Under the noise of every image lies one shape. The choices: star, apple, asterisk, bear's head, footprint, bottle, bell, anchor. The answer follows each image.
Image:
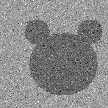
bear's head
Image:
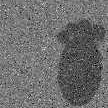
footprint
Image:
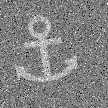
anchor
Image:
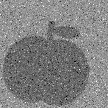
apple
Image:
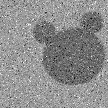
bear's head
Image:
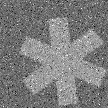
asterisk
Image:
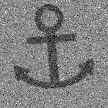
anchor
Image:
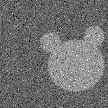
bear's head
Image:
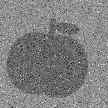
apple
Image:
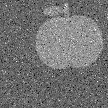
apple
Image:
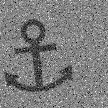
anchor
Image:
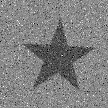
star
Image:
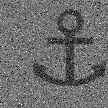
anchor
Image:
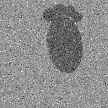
footprint
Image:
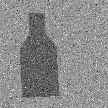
bottle
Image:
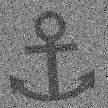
anchor
